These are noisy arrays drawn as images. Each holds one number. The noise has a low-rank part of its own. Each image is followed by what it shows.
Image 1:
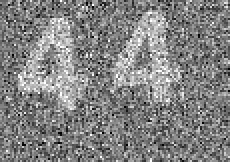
44
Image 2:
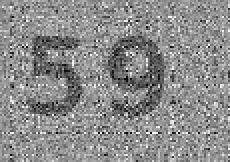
59
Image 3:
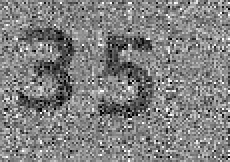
35
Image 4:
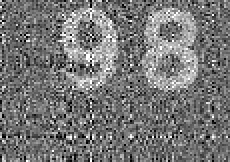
98
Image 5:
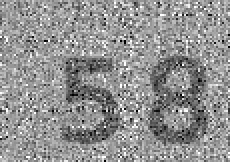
58
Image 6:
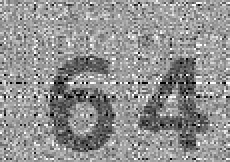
64
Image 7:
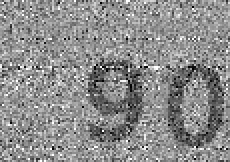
90
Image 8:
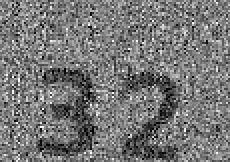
32
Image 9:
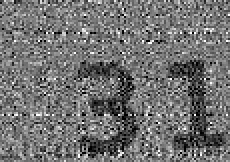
31
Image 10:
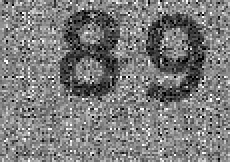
89
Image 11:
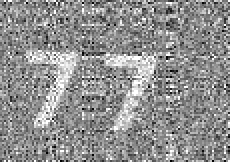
77
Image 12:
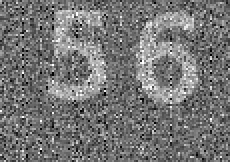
56
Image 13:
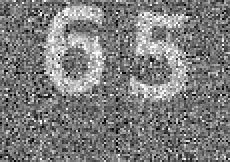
65
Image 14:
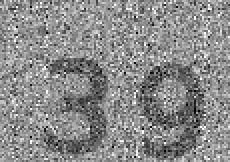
39
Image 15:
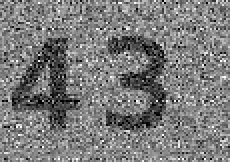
43
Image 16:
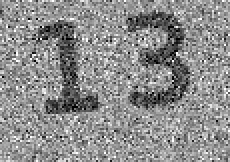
13
